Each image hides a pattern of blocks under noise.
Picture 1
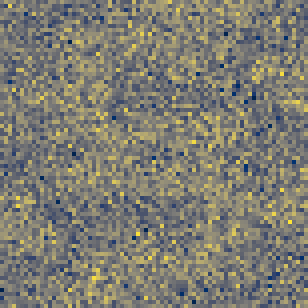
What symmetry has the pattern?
the same after a half turn
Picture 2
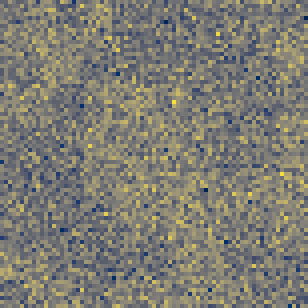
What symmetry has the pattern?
mirrored about the diagonal from the top left
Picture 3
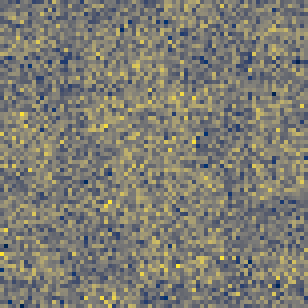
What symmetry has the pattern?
the same after a half turn
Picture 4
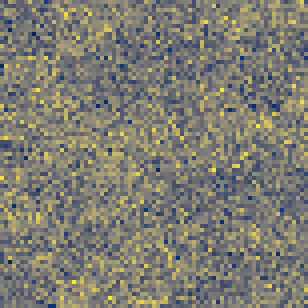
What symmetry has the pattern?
no symmetry
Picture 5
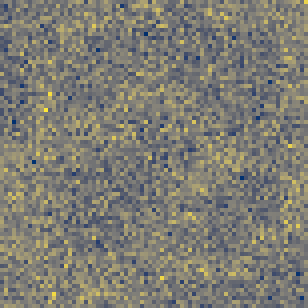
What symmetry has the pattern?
mirrored about the diagonal from the bottom left
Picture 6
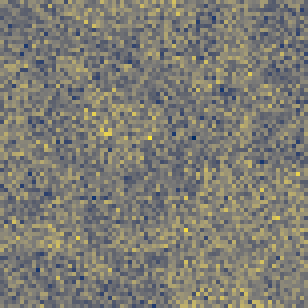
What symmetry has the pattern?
mirrored about the diagonal from the top left
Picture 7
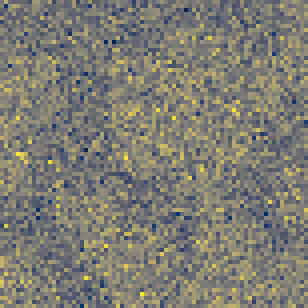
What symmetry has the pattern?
no symmetry
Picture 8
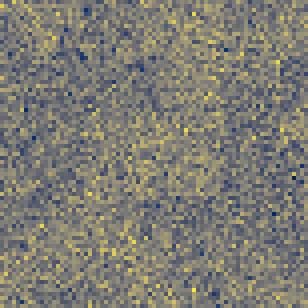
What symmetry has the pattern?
the same after a half turn
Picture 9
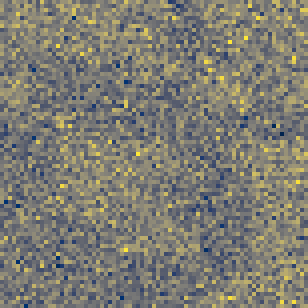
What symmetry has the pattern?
mirrored about the diagonal from the bottom left
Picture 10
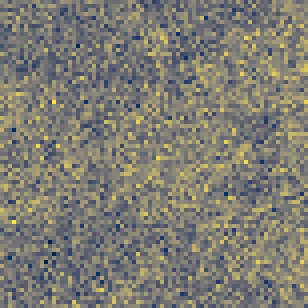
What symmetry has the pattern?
top and bottom mirror each other
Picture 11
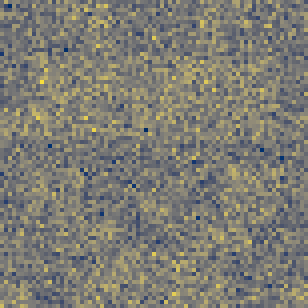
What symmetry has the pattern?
left and right mirror each other
